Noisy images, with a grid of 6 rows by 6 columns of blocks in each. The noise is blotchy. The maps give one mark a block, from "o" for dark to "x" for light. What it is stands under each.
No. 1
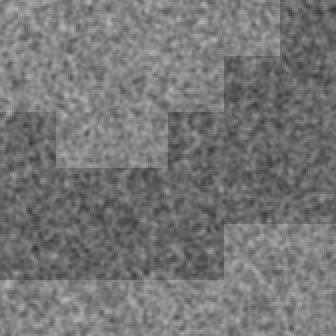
xxxxxo
xxxxoo
oxxooo
oooooo
ooooxx
xxxxxx
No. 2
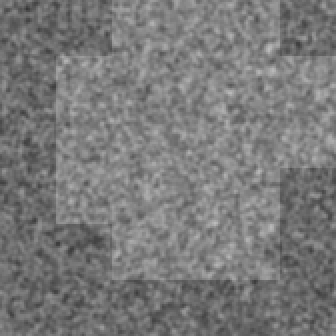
ooxxxo
oxxxxx
oxxxxx
oxxxxo
ooxxxo
oooooo
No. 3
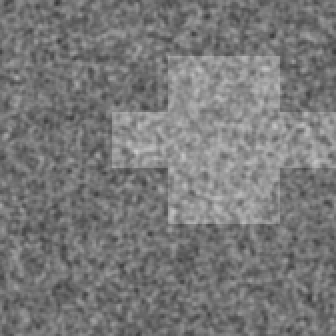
oooooo
oooxxo
ooxxxx
oooxxo
oooooo
oooooo
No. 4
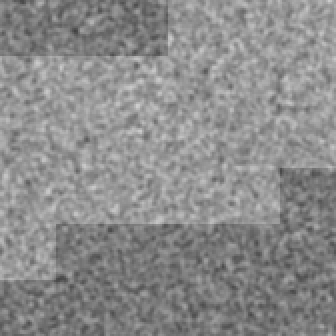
oooxxx
xxxxxx
xxxxxx
xxxxxo
xooooo
oooooo
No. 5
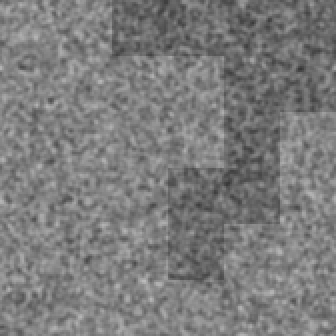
xxoooo
xxxxoo
xxxxox
xxxoox
xxxoxx
xxxxxx
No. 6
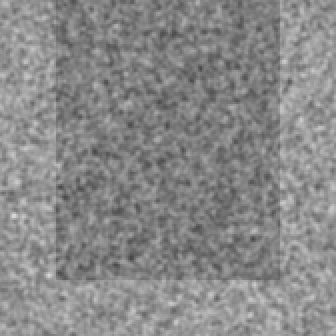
xoooox
xoooox
xoooox
xoooox
xoooox
xxxxxx
